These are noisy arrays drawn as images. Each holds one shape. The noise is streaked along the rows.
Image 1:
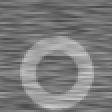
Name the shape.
ring
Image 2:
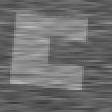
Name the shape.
square with a notch
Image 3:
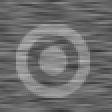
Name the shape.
bullseye
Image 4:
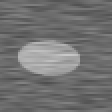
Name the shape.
ellipse
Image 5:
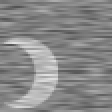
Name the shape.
crescent
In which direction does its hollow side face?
left
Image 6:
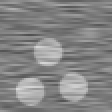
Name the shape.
three dots
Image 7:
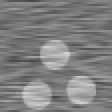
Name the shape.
three dots
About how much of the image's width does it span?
two thirds
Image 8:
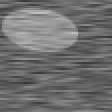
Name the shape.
ellipse
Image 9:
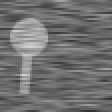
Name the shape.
lollipop
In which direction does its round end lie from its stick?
up
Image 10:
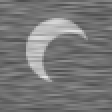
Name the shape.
crescent
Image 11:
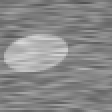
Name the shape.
ellipse
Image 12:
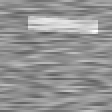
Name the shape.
bar
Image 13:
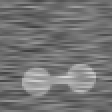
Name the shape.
dumbbell
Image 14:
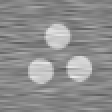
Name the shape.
three dots
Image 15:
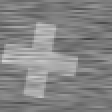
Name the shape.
cross
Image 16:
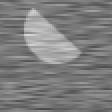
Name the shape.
half disc
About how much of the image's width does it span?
half
